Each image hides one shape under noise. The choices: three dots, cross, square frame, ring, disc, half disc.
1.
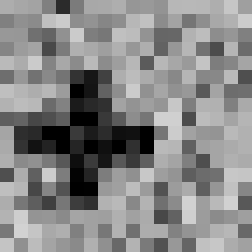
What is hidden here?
dark cross
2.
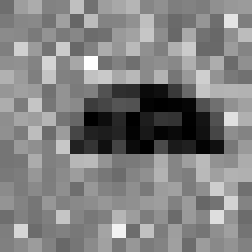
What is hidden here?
dark half disc
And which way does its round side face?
up
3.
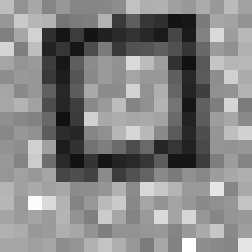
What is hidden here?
dark square frame
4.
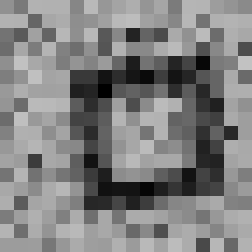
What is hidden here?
dark square frame
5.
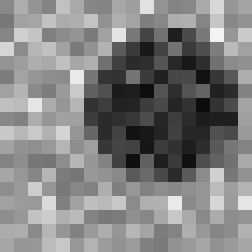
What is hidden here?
dark disc
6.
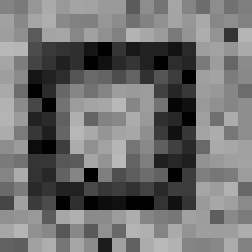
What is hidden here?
dark square frame
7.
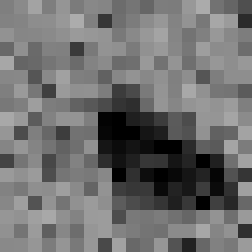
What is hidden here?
dark half disc
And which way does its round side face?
down and left
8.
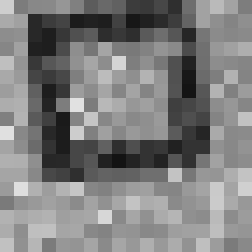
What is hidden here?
dark square frame
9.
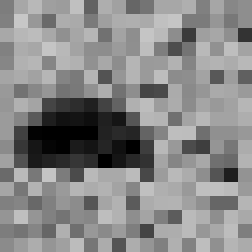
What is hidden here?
dark half disc
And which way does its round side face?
up
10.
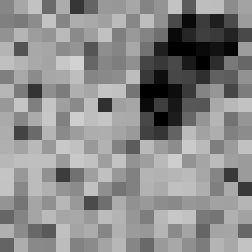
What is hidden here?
dark half disc
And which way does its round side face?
up and left
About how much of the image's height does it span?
half
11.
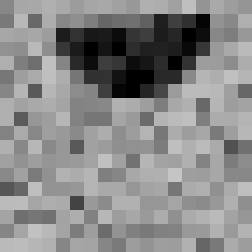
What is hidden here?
dark half disc
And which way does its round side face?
down
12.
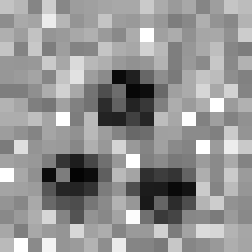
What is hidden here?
dark three dots
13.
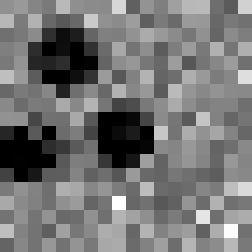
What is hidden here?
dark three dots
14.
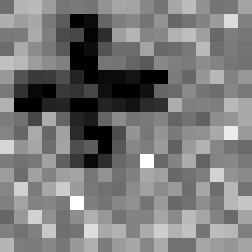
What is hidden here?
dark cross
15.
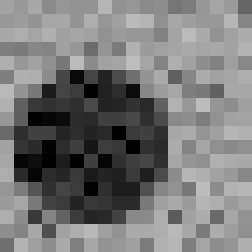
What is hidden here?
dark disc
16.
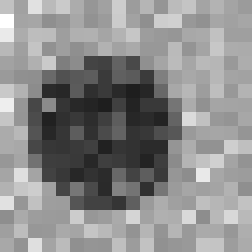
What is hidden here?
dark disc
